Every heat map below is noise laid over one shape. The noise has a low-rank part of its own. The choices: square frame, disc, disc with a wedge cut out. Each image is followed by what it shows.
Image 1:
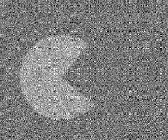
disc with a wedge cut out
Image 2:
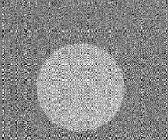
disc
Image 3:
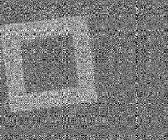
square frame
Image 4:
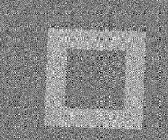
square frame
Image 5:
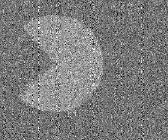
disc with a wedge cut out
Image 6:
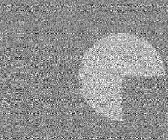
disc with a wedge cut out
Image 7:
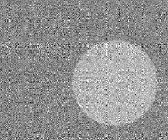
disc
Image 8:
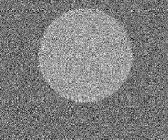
disc
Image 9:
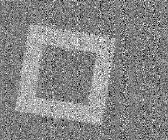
square frame
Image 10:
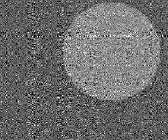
disc
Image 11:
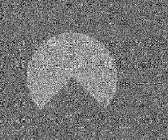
disc with a wedge cut out
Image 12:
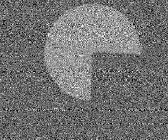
disc with a wedge cut out
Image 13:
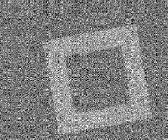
square frame
